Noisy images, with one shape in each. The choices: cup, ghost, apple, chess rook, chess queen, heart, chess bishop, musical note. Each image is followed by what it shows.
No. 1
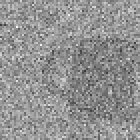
cup
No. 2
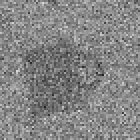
cup
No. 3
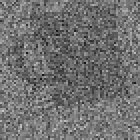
cup
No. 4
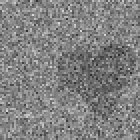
heart
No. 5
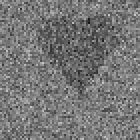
heart
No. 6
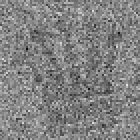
chess queen
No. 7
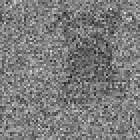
chess rook
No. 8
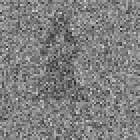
chess bishop
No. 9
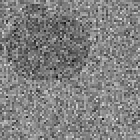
apple
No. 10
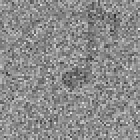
musical note
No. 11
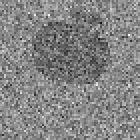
apple
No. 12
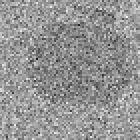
apple
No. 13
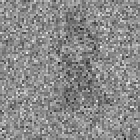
chess bishop
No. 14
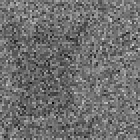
chess rook
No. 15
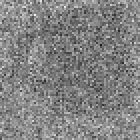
cup
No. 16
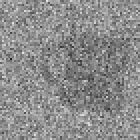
cup
